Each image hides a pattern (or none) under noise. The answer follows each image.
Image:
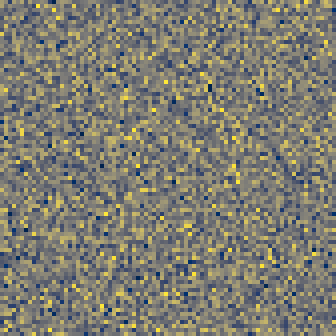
only noise
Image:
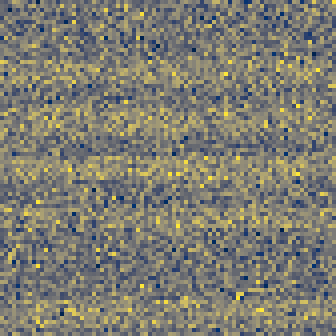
bands of rows
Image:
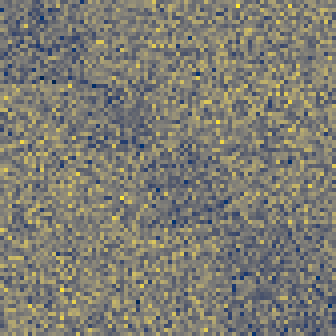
blocks along the diagonal
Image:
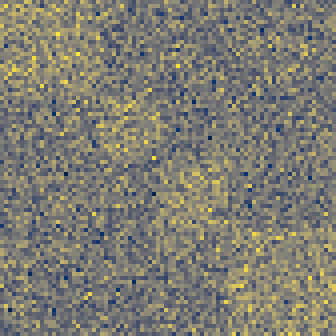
blocks along the diagonal
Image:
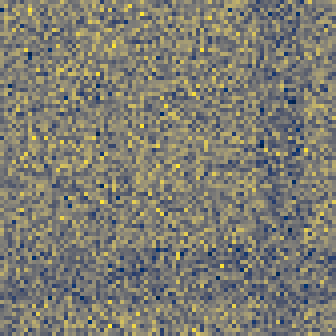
bands of rows crossing bands of columns
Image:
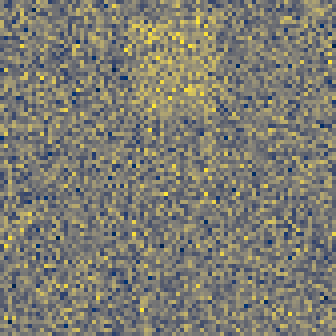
one block
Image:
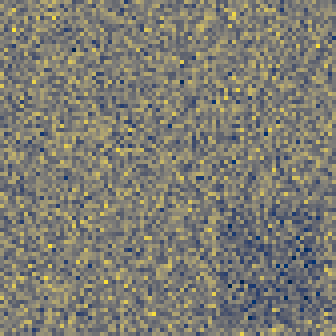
one block
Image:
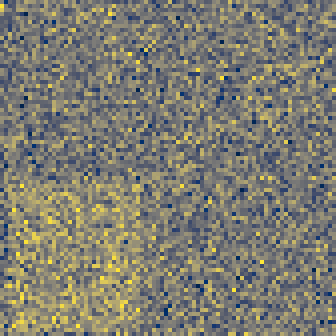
one block
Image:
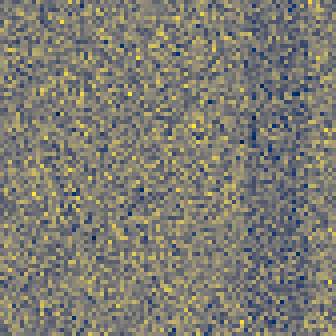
one band of columns
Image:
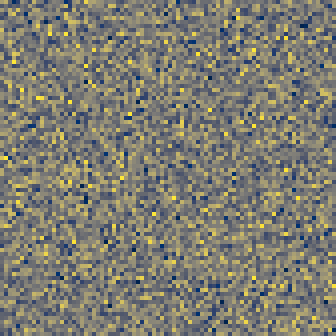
only noise
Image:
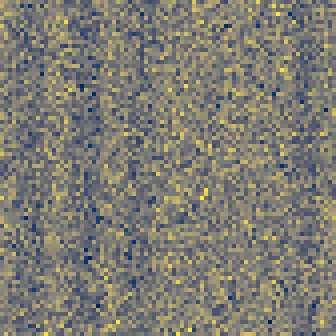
bands of columns
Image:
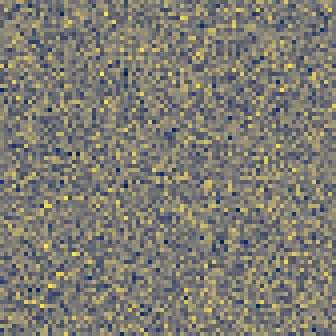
only noise
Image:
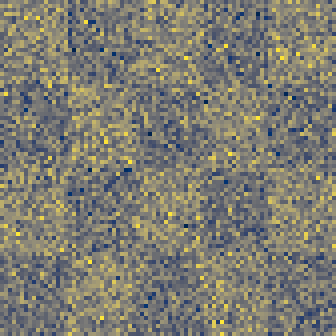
a checkerboard
